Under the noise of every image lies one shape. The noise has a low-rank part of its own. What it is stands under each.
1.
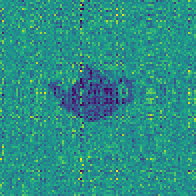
teapot
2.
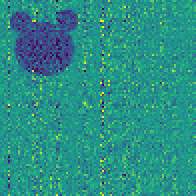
bear's head
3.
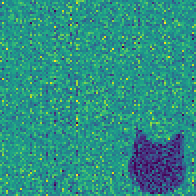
cat's head
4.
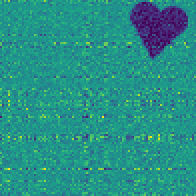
heart
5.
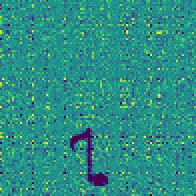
musical note
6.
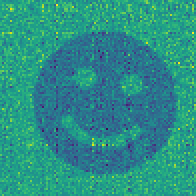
smiling face
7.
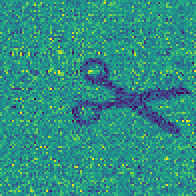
pair of scissors
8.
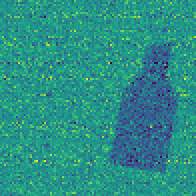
bottle
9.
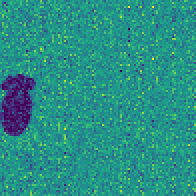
footprint
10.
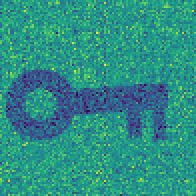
key
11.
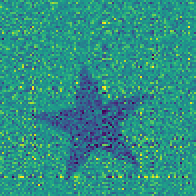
star
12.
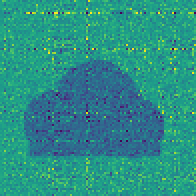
cloud
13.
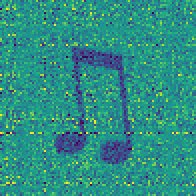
pair of musical notes
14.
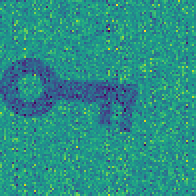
key
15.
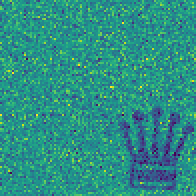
chess queen
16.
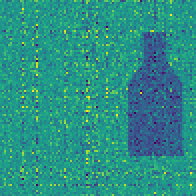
bottle
